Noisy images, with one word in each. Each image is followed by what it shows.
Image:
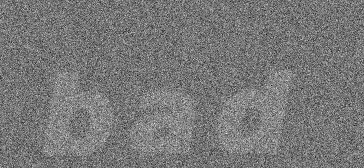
bad
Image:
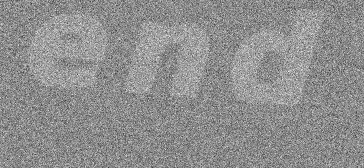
end
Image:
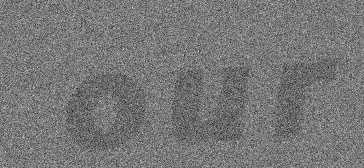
our
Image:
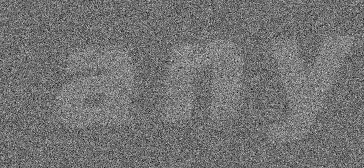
any
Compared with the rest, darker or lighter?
lighter
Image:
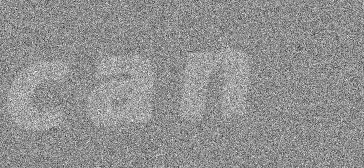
can
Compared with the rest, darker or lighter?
lighter
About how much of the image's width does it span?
two thirds
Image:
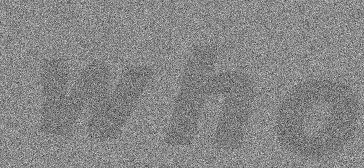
who
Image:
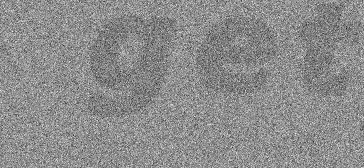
get
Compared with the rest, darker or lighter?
darker
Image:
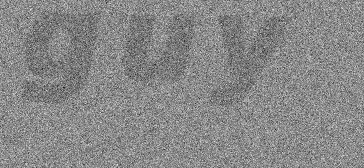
guy
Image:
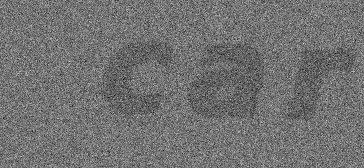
car
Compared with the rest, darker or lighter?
darker
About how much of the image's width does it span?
two thirds
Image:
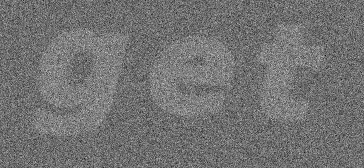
get
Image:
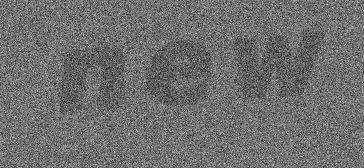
new
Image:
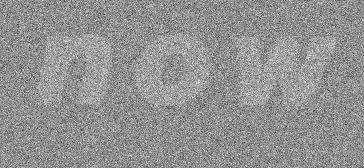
now
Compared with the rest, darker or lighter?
lighter
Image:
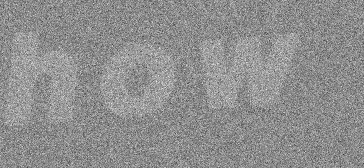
how
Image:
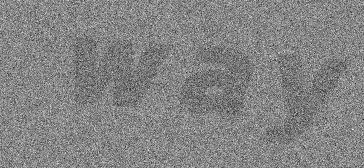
way
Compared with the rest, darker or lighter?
darker
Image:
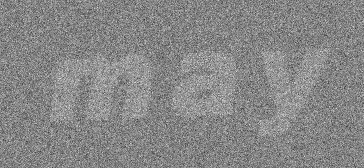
may
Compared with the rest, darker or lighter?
lighter
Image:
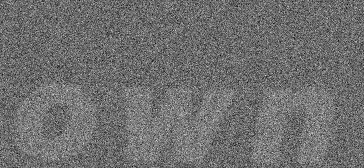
own
